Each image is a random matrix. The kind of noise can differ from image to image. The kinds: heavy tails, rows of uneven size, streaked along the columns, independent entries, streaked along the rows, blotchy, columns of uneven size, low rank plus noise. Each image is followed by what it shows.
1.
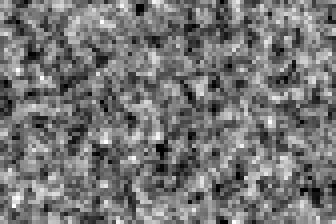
blotchy
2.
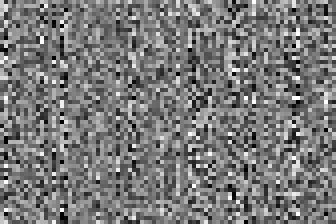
columns of uneven size
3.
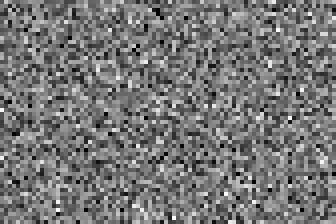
independent entries
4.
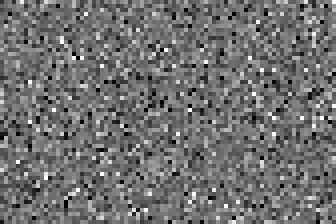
heavy tails
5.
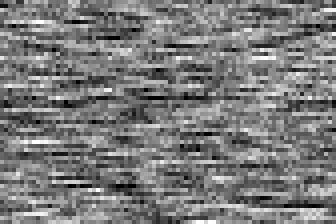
streaked along the rows
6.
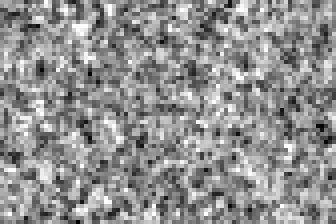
blotchy
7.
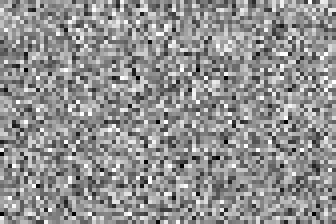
low rank plus noise
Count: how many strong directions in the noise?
five to eight
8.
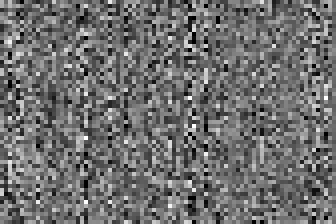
columns of uneven size
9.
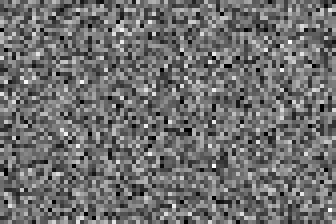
independent entries
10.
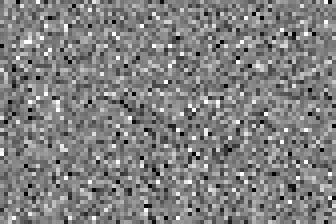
heavy tails
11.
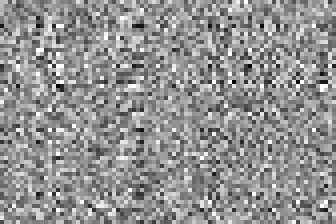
low rank plus noise
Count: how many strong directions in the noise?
two
